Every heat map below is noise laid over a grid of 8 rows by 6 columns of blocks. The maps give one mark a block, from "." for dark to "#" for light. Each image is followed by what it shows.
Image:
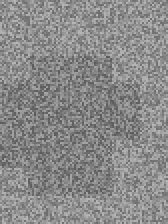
# # # # # #
# # # # # #
# . . . # #
. . . . . #
. . . . . #
. . . . # #
# . . . # #
# # # # # #
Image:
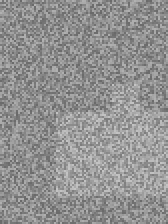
. . . . . .
. . . . . .
. . . . . .
. . . . # .
. . # # # #
. . # # # #
. . # # # #
. . . . . .
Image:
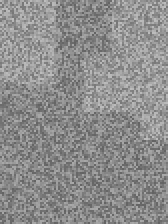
# # . . # #
# # . . # #
# # . # # #
. . . # # #
. . . . . #
. . . . . .
. . . . . .
. . . . . .
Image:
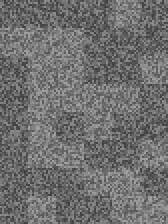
. . . . # .
# # # . . .
. # # . . #
. # # # # .
. # . # . .
. # # . . #
. . . # # .
. # . . # #
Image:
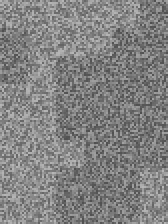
# # # # # .
. # # # . .
. # . . . .
# # . . . .
# # . . . .
# # # . . .
# # . . . #
# # . . . #
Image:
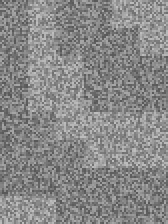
. # . . # #
. # . . . #
. # # . . .
. # # . . .
. . # # # #
. . . # # #
. . . . . .
# # . . . .
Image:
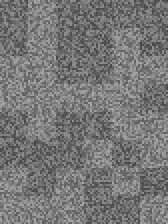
. # . . . .
. # . . # .
# # . . # #
# # # # # .
. # . . # #
. . . # . #
# . # . # .
# # # . . #
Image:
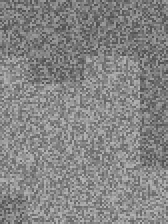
. . . . . .
. . . . . .
# . . # # .
# # # # # .
# # # # # .
# # # # # .
# # # # # #
. # # # # #
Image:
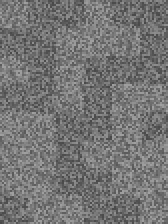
# . . # . .
. . # # # .
# . # . . .
. . # . # #
# # . . # .
# # . # # #
# # . . # #
. # # . . #
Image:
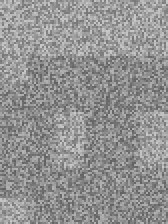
# # # # # #
# # # # # #
# . . . . .
. . . . . .
. . # . . #
. . # . . #
. . . . . .
# . . . . .
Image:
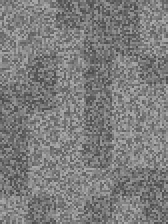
# # . . . #
# # # . . #
# . # . # .
. . # . # #
. # # . # #
. # # . # #
. # # # . .
# . # . # .
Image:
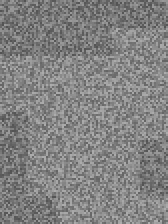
. . . . . .
. . . . # #
# # # # # #
# # # # # #
. # # # # #
. # # # # .
. # # # # .
. . # # # #
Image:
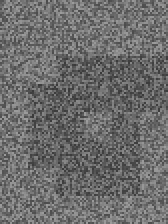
# # # # # #
# # # # # #
# # . . . .
# . . . . .
# . . # . #
# . . . . #
# # . . . #
# # # # # #
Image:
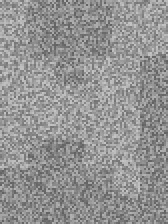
# . . . # #
# . . . # #
# # . # # .
# # # # # .
# # # # # .
# . . # # .
. . . . # .
. . . . . .
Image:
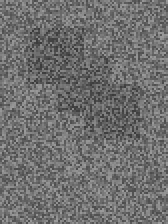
# # # # # #
# . . # # #
# . . . # #
# # . . . #
# # # . . #
# # # # # #
# # # # # #
# # # # # #
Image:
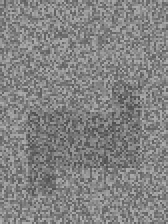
# # # # # #
# # # # # #
# # # # # #
# # # # . #
# . . . . #
# . . . . #
# . # # # #
# # # # # #
